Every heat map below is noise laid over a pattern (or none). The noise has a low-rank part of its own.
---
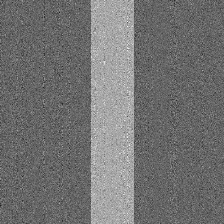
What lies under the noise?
one vertical stripe
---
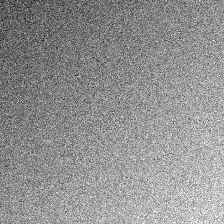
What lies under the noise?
a smooth slope
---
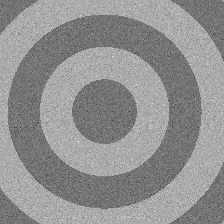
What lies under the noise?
rings round one point
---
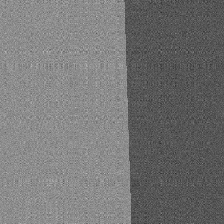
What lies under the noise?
a sharp edge
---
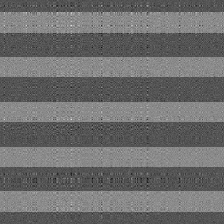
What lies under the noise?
horizontal stripes
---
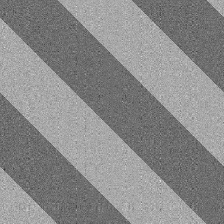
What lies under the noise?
diagonal stripes
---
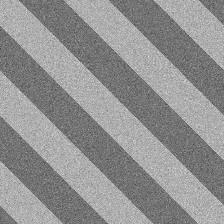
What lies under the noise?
diagonal stripes
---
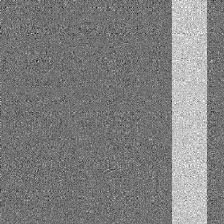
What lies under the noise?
one vertical stripe
